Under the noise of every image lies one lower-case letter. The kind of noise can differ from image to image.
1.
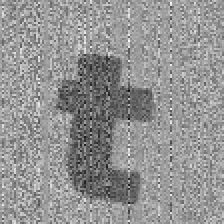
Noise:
columns of uneven size
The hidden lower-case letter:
t
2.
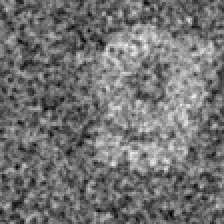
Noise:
blotchy
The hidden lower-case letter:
g
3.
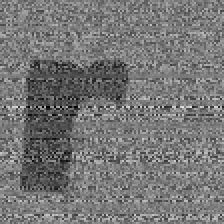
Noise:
rows of uneven size
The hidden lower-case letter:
r
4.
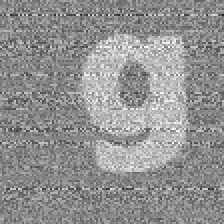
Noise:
rows of uneven size
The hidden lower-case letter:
g
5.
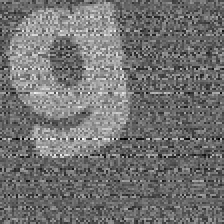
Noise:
rows of uneven size
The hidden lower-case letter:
g
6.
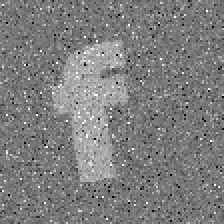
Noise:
heavy tails
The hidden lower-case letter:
f
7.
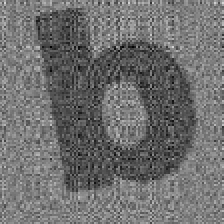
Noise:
low rank plus noise
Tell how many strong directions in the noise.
two
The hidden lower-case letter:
b
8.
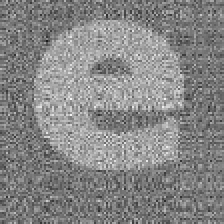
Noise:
low rank plus noise
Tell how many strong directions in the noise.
three or four
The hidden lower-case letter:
e
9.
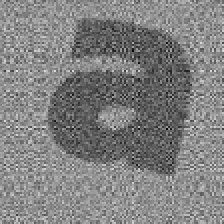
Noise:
low rank plus noise
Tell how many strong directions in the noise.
two
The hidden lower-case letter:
a
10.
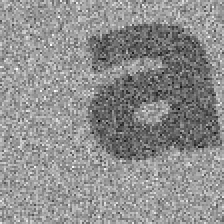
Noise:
independent entries
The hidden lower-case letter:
a
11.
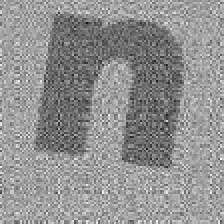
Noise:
low rank plus noise
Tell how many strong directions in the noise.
two
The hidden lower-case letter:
n
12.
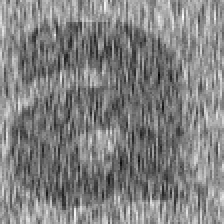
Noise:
streaked along the columns
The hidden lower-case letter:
a
